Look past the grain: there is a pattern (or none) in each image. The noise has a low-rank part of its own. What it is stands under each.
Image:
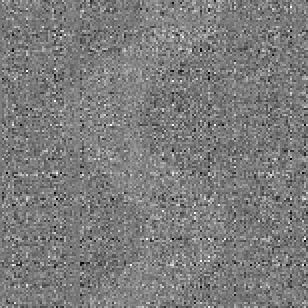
a wavy band
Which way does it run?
top to bottom
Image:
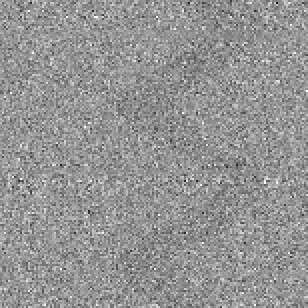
a wavy band
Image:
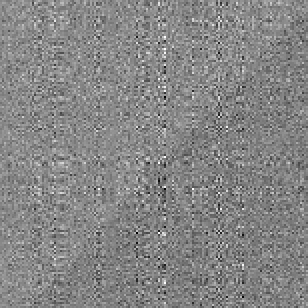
a sharp edge
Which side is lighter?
top left
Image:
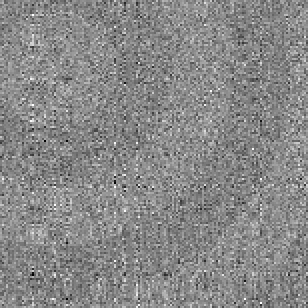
rings round one point
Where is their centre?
top left
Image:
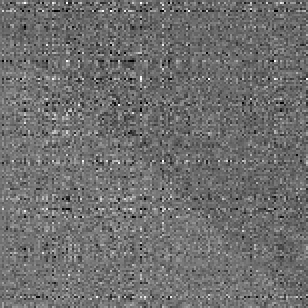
a sharp edge
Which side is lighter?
bottom left
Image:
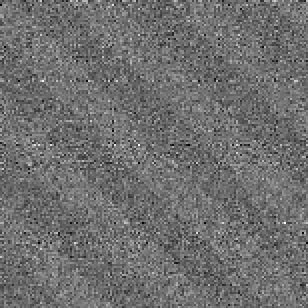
diagonal stripes
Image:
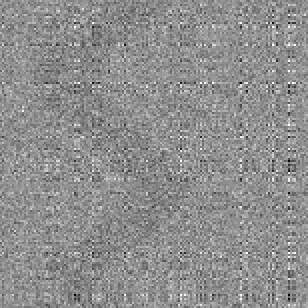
a wavy band
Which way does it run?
top to bottom
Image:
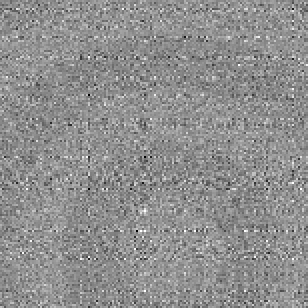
rings round one point
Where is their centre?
bottom middle
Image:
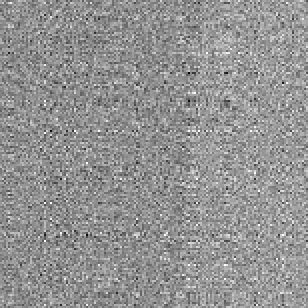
a sharp edge
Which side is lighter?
right
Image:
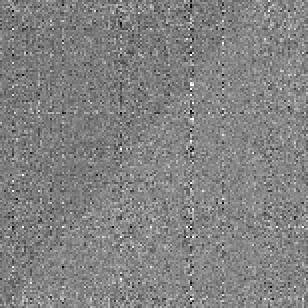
a sharp edge
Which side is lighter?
bottom right
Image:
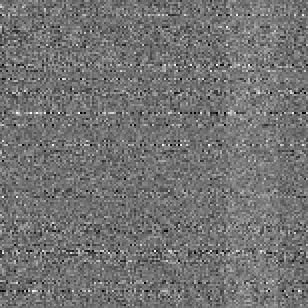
one vertical stripe
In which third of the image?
right
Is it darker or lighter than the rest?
lighter
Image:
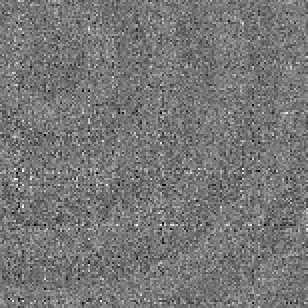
rings round one point
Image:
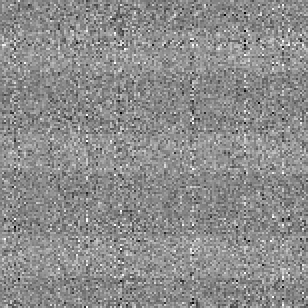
horizontal stripes
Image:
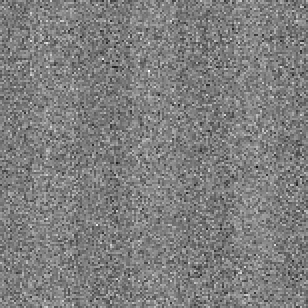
vertical stripes
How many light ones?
3
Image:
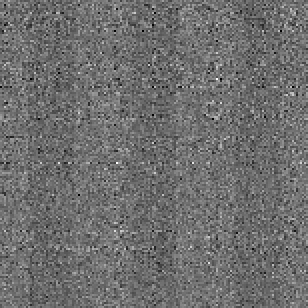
vertical stripes
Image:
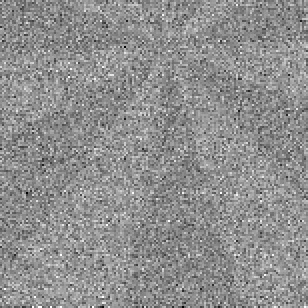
spokes from one point
